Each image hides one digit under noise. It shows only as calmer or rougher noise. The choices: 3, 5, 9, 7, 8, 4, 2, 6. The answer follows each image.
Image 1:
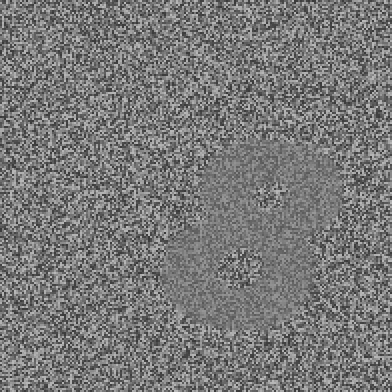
8
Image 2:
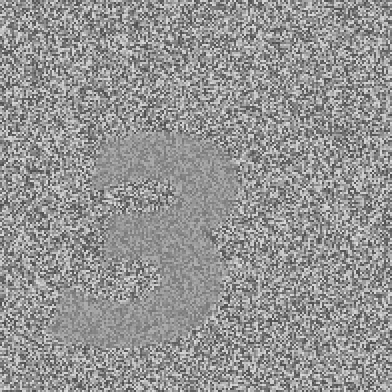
3
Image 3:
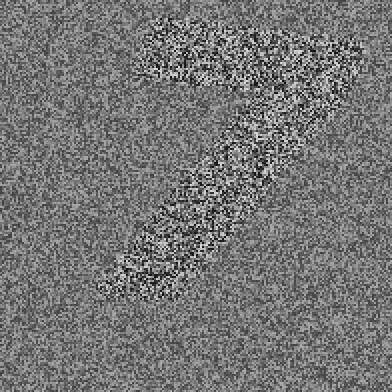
7
